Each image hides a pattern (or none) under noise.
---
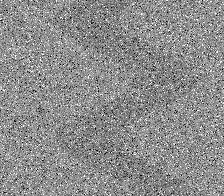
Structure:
a wavy band
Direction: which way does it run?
top to bottom
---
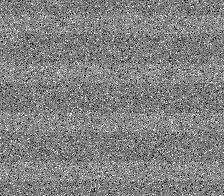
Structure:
horizontal stripes
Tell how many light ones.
4
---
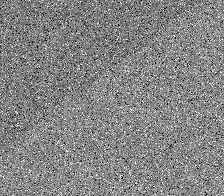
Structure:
a sharp edge
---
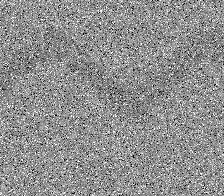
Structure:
a wavy band
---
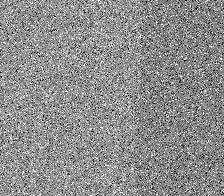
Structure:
a sharp edge
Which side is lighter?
left
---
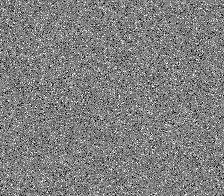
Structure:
only noise
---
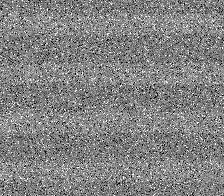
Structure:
horizontal stripes
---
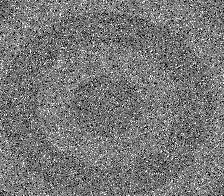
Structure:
rings round one point
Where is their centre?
centre
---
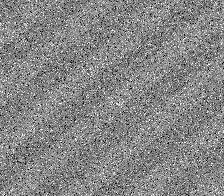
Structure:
diagonal stripes
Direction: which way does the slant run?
bottom left to top right
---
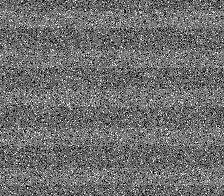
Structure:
horizontal stripes
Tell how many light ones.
5
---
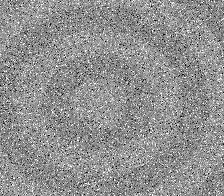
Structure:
rings round one point
